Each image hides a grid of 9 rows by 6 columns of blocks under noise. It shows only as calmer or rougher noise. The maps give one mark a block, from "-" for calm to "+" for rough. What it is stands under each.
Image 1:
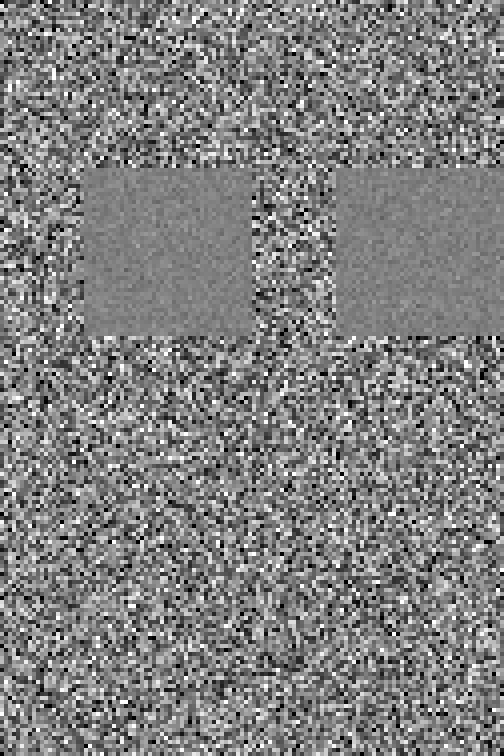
+ + + + + +
+ + + + + +
+ - - + - -
+ - - + - -
+ + + + + +
+ + + + + +
+ + + + + +
+ + + + + +
+ + + + + +
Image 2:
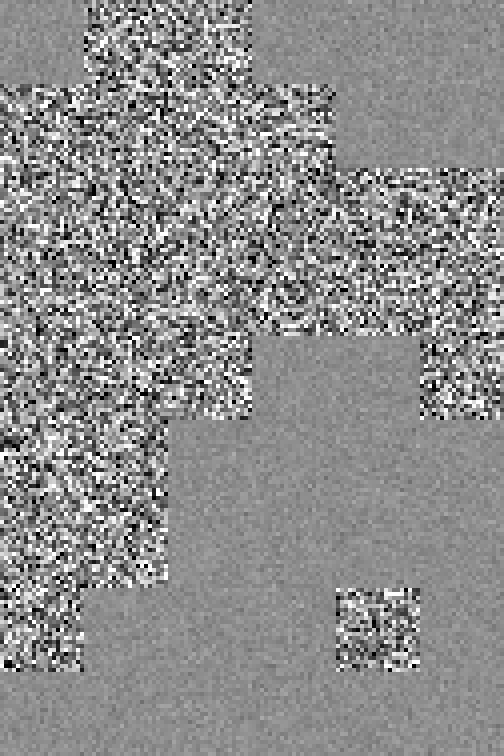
- + + - - -
+ + + + - -
+ + + + + +
+ + + + + +
+ + + - - +
+ + - - - -
+ + - - - -
+ - - - + -
- - - - - -
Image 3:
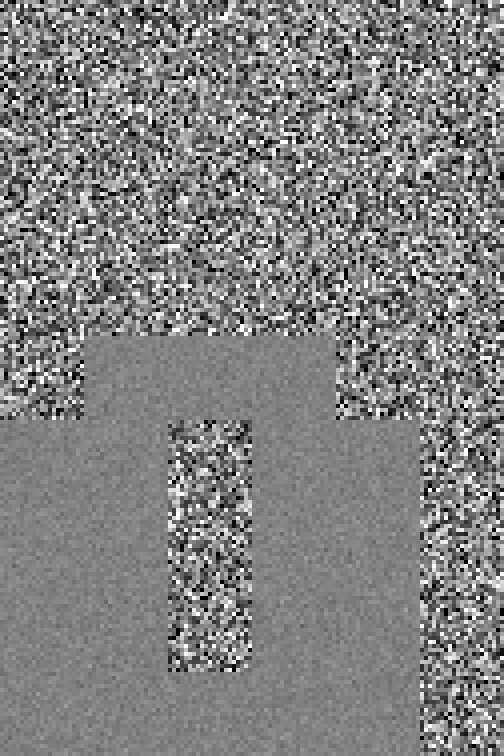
+ + + + + +
+ + + + + +
+ + + + + +
+ + + + + +
+ - - - + +
- - + - - +
- - + - - +
- - + - - +
- - - - - +
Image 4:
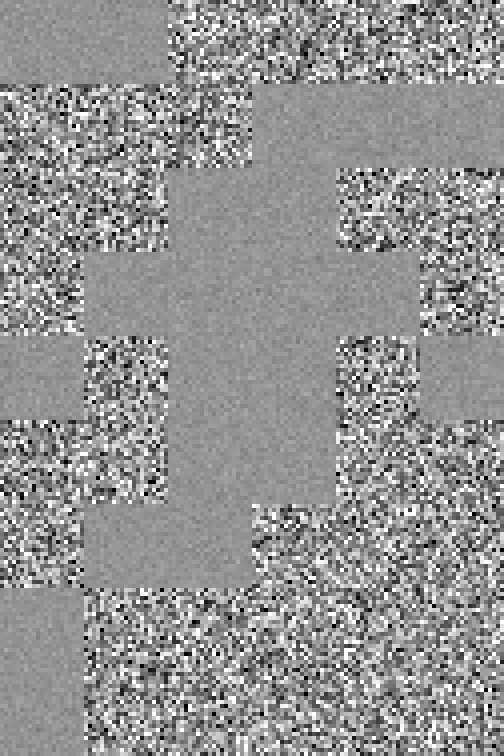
- - + + + +
+ + + - - -
+ + - - + +
+ - - - - +
- + - - + -
+ + - - + +
+ - - + + +
- + + + + +
- + + + + +
